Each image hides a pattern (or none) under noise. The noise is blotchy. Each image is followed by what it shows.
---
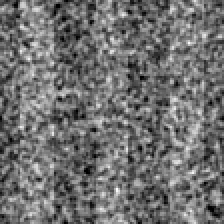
vertical stripes
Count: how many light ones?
3
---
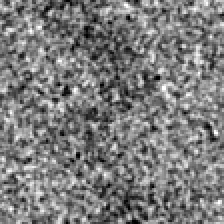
a wavy band
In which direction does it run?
top to bottom
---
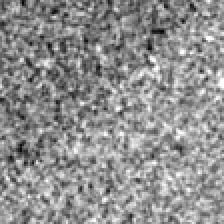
a sharp edge
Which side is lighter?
bottom right
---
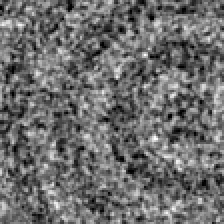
rings round one point
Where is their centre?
middle right
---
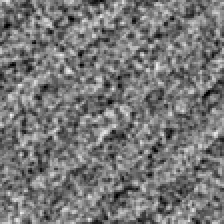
diagonal stripes
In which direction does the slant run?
bottom left to top right
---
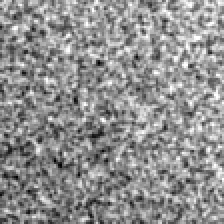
a smooth slope
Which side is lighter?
top right
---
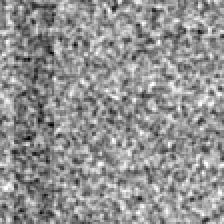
one vertical stripe
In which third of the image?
left
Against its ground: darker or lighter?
darker
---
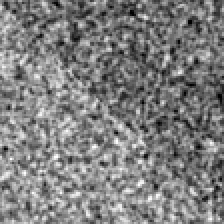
a sharp edge
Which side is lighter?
bottom left
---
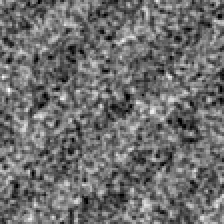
diagonal stripes
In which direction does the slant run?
bottom left to top right
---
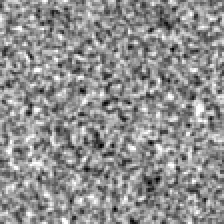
only noise
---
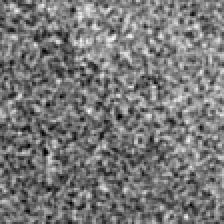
a sharp edge
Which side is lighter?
top right
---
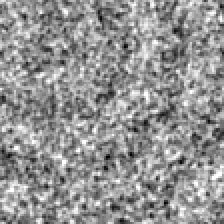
rings round one point
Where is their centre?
top left
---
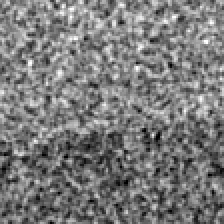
a sharp edge
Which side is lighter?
top
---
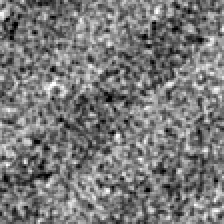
diagonal stripes
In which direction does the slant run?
bottom left to top right
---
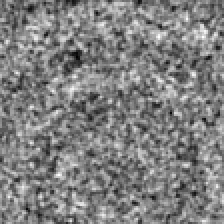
rings round one point
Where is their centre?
bottom middle
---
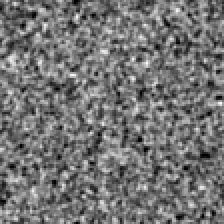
only noise
